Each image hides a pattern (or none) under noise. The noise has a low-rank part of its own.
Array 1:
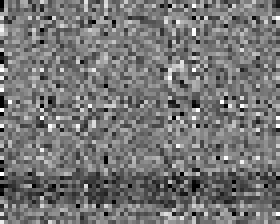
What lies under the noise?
one horizontal stripe
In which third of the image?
bottom
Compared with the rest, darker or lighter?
darker
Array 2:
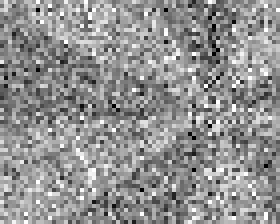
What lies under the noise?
spokes from one point
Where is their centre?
middle right
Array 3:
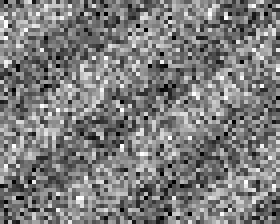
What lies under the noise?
diagonal stripes
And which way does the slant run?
bottom left to top right
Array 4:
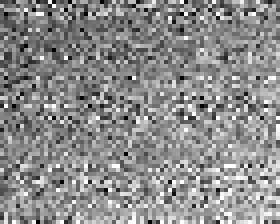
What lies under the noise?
a smooth slope
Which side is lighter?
bottom right
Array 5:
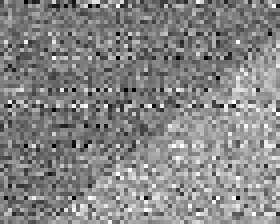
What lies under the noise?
a sharp edge
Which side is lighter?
bottom right
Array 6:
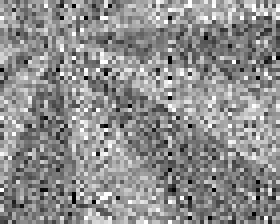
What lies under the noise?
spokes from one point
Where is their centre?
top left
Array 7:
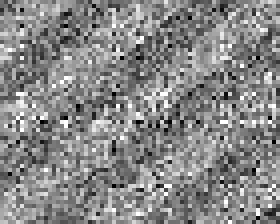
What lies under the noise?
diagonal stripes
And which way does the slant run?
bottom left to top right
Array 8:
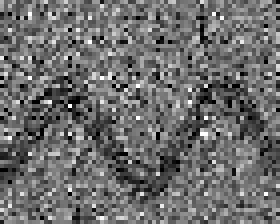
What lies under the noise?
a wavy band
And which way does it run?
left to right
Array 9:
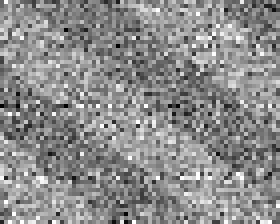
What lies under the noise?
diagonal stripes
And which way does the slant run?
top left to bottom right
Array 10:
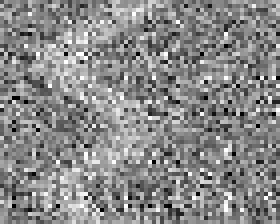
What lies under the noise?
a wavy band
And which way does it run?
top to bottom
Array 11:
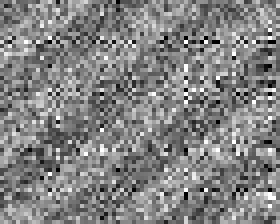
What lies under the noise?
diagonal stripes
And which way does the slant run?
bottom left to top right
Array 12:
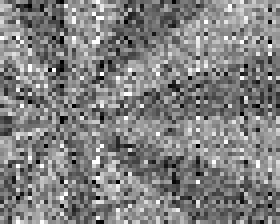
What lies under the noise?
spokes from one point
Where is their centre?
middle left
